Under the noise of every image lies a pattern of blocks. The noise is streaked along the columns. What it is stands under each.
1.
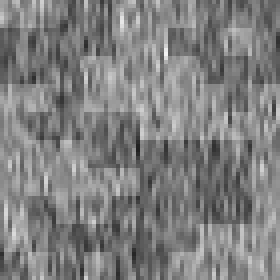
no symmetry
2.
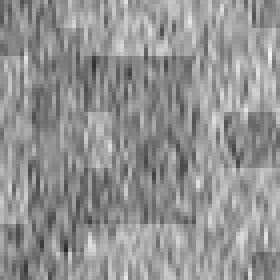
top and bottom mirror each other
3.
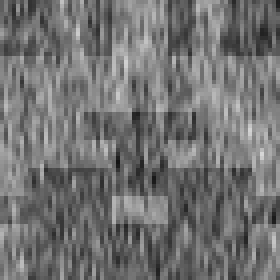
left and right mirror each other
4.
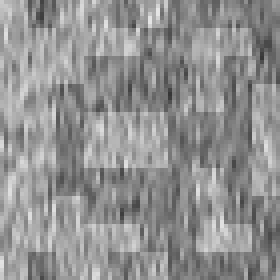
top and bottom mirror each other
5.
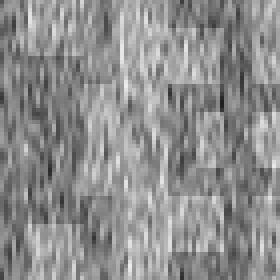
top and bottom mirror each other
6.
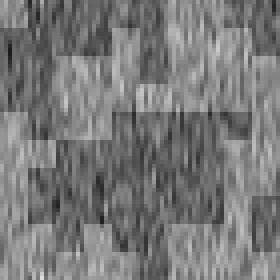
no symmetry
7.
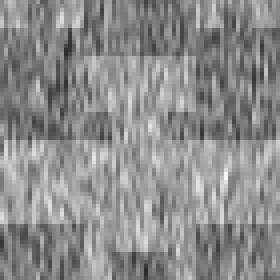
left and right mirror each other
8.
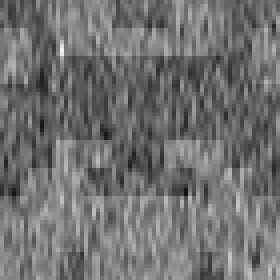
left and right mirror each other
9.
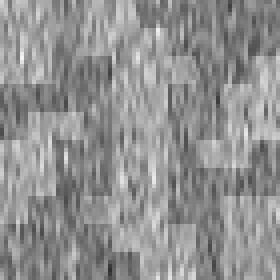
the same after a half turn
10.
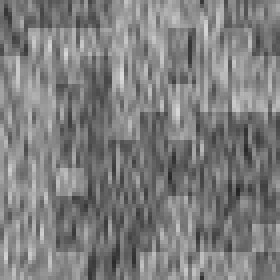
no symmetry
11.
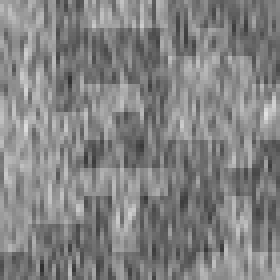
no symmetry
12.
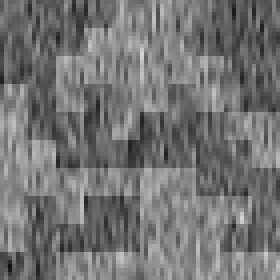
no symmetry
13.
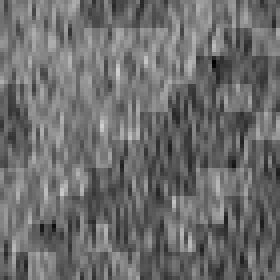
mirrored about the diagonal from the top left
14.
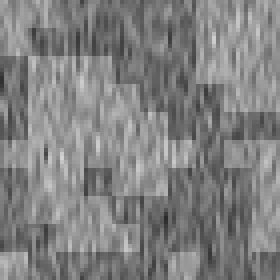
no symmetry
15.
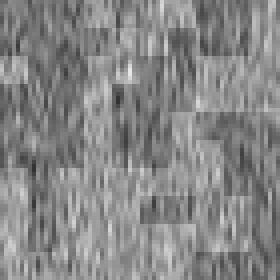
no symmetry
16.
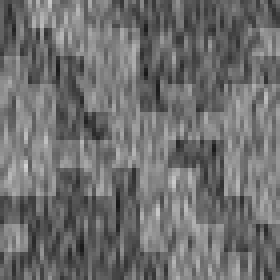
the same after a half turn
